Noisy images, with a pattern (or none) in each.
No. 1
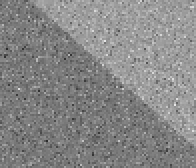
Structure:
a sharp edge
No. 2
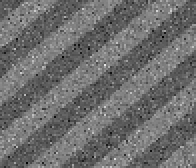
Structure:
diagonal stripes
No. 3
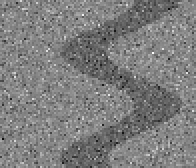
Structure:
a wavy band
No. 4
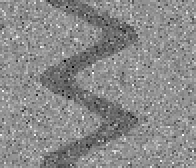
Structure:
a wavy band
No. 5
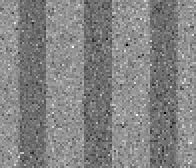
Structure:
vertical stripes
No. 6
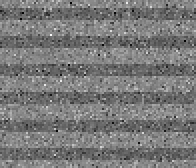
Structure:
horizontal stripes
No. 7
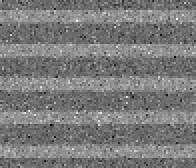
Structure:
horizontal stripes
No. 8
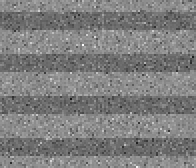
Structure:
horizontal stripes
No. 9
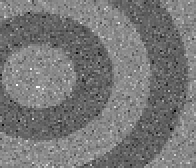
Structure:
rings round one point
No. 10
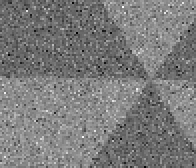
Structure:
spokes from one point
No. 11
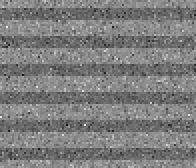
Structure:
horizontal stripes
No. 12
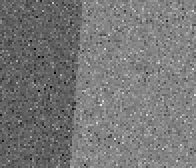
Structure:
a sharp edge
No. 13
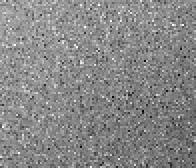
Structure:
a smooth slope
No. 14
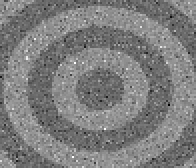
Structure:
rings round one point
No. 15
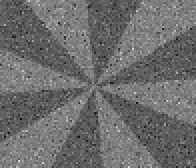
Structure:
spokes from one point
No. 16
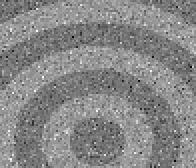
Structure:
rings round one point
